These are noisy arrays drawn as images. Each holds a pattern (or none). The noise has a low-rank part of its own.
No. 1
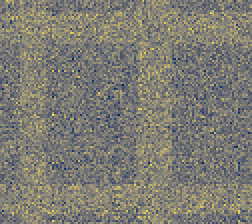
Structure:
bands of rows crossing bands of columns
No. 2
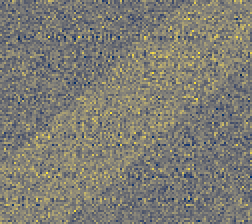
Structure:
a diagonal band
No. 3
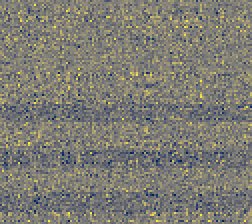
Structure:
bands of rows
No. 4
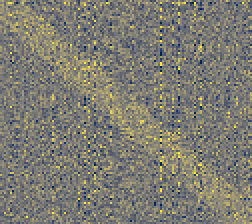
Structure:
a diagonal band
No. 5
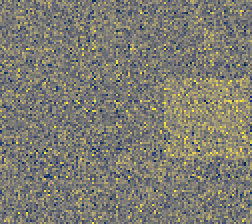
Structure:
one block
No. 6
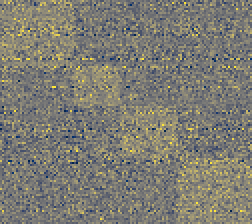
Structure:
blocks along the diagonal
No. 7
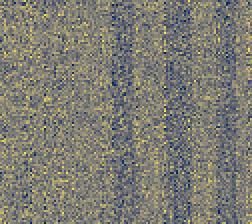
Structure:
bands of columns
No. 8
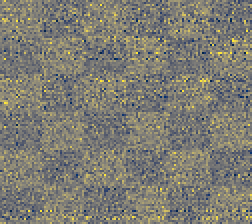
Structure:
a checkerboard
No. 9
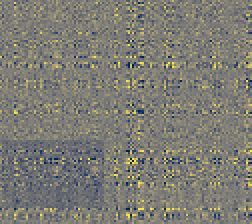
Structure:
one block
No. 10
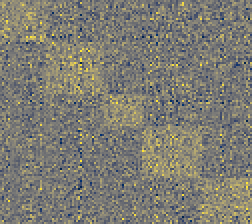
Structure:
blocks along the diagonal
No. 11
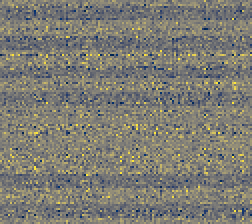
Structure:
bands of rows
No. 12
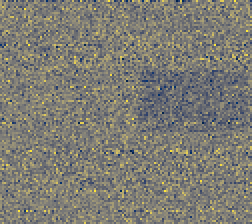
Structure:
one block
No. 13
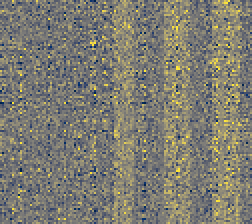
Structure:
bands of columns
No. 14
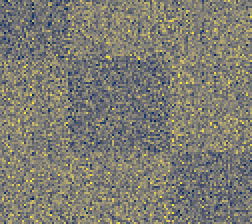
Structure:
blocks along the diagonal
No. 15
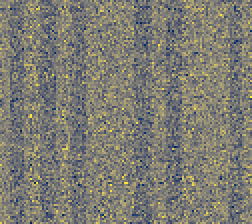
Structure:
bands of columns
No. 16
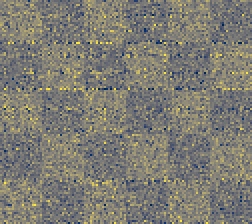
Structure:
a checkerboard
